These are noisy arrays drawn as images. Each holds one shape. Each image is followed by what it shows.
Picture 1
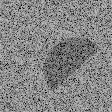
half disc
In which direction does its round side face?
up and left
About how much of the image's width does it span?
half
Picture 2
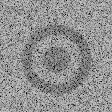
bullseye
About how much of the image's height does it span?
two thirds
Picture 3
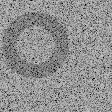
ring
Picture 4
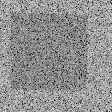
square
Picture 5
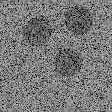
three dots
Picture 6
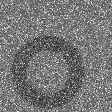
ring
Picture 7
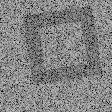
square frame
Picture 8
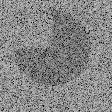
disc with a wedge cut out
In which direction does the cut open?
up and left
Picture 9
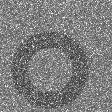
ring
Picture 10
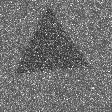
triangle
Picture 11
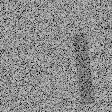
bar
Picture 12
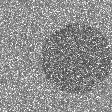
disc
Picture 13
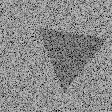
triangle
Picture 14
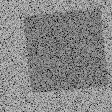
square
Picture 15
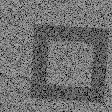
square frame
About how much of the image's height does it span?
two thirds
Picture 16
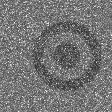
bullseye
